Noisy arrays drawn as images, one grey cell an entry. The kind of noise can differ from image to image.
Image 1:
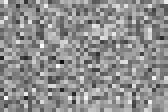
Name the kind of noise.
low rank plus noise
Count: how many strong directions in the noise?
five to eight
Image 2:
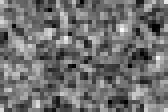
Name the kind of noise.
blotchy
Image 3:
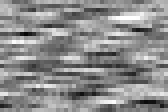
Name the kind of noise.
streaked along the rows
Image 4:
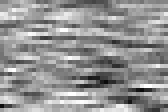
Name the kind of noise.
streaked along the rows
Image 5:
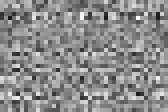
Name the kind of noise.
low rank plus noise
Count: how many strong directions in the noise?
two
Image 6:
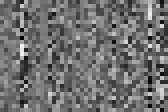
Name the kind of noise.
columns of uneven size
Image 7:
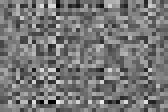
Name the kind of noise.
low rank plus noise
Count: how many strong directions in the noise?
one
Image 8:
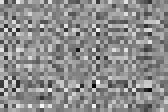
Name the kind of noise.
low rank plus noise
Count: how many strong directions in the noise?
one
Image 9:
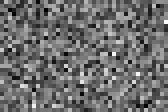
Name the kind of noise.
independent entries
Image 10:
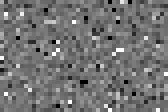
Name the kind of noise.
heavy tails
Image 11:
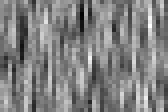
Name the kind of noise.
streaked along the columns
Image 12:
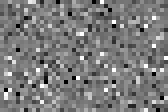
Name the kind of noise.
heavy tails
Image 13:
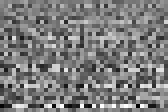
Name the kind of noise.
rows of uneven size
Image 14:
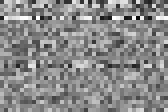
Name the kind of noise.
rows of uneven size
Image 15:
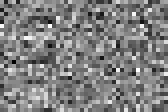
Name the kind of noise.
low rank plus noise
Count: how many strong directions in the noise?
five to eight
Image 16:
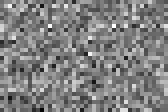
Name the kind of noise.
low rank plus noise
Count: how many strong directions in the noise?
five to eight
